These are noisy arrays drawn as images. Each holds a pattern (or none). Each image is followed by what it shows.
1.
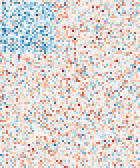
one block
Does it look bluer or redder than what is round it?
bluer
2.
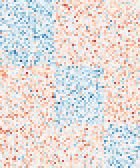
blocks along the diagonal
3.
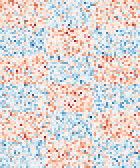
a checkerboard
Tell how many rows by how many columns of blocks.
6 by 3
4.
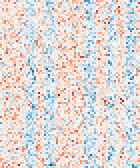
bands of columns
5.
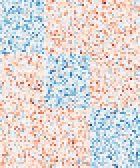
blocks along the diagonal
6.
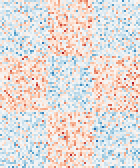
a checkerboard
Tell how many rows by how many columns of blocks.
3 by 3
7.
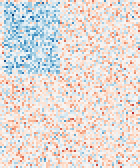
one block
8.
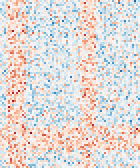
bands of rows crossing bands of columns
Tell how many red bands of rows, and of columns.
1 and 2
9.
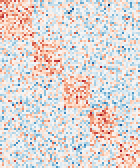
blocks along the diagonal
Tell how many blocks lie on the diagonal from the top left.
5
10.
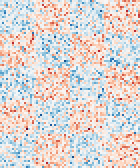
a checkerboard
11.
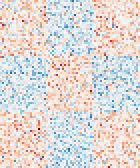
a checkerboard
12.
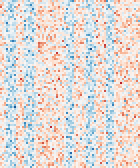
bands of columns
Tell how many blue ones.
5
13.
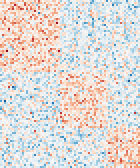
blocks along the diagonal
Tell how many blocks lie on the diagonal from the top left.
3
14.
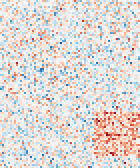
one block
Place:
bottom right
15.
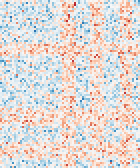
bands of rows crossing bands of columns
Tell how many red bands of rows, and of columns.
3 and 3
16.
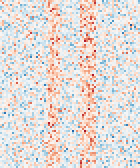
bands of columns
